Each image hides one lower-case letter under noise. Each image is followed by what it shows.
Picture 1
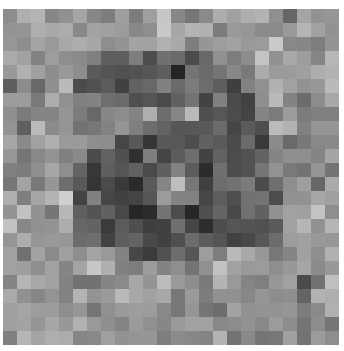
a
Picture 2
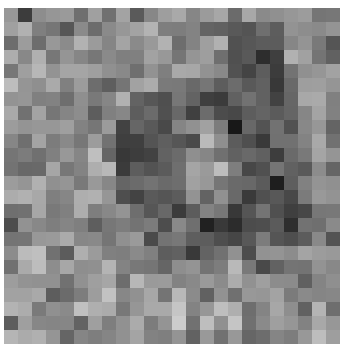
d
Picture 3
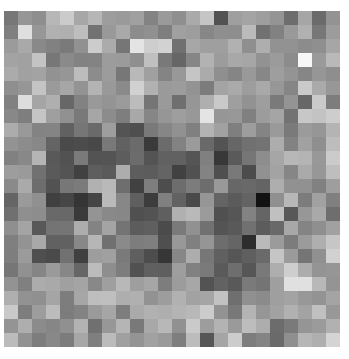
m
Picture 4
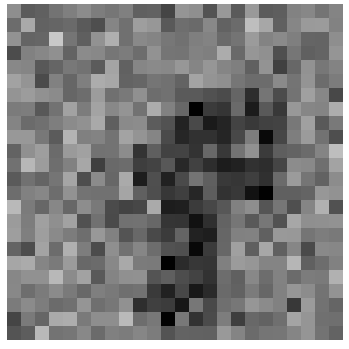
f
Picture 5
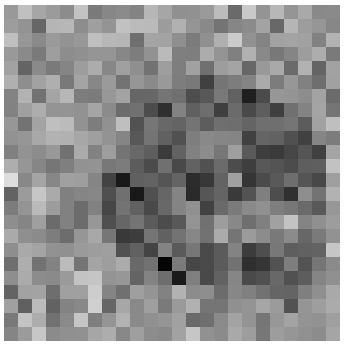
e
